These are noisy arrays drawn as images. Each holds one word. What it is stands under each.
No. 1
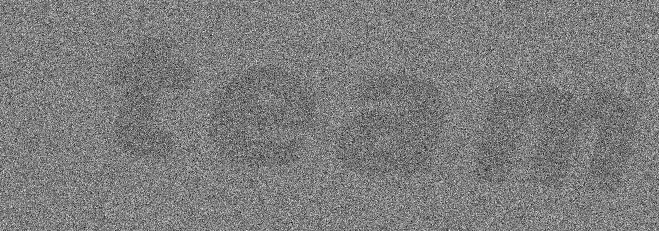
team
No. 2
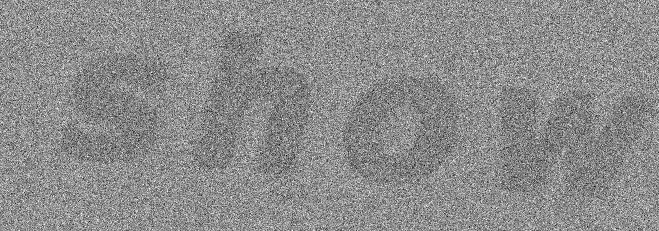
show
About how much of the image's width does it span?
nearly all
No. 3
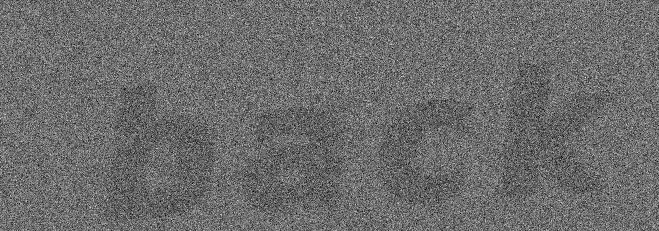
back
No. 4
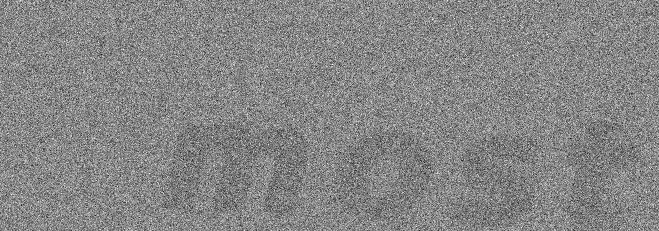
most
